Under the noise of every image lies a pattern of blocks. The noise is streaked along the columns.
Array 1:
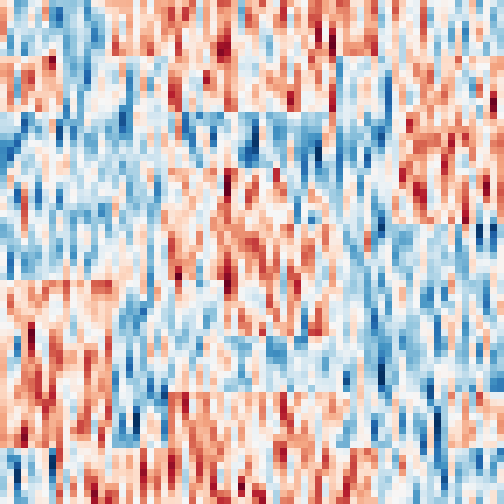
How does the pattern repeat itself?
the same after a half turn
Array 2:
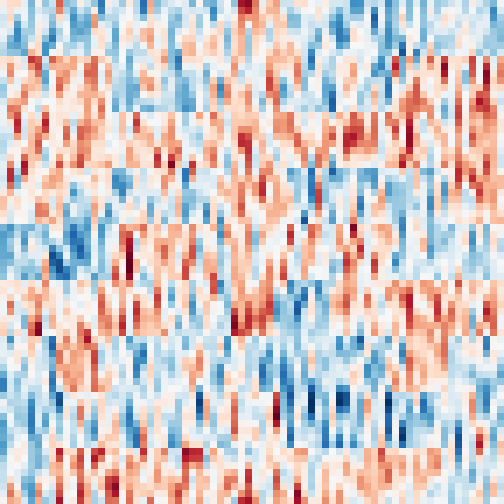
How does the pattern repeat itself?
left and right mirror each other
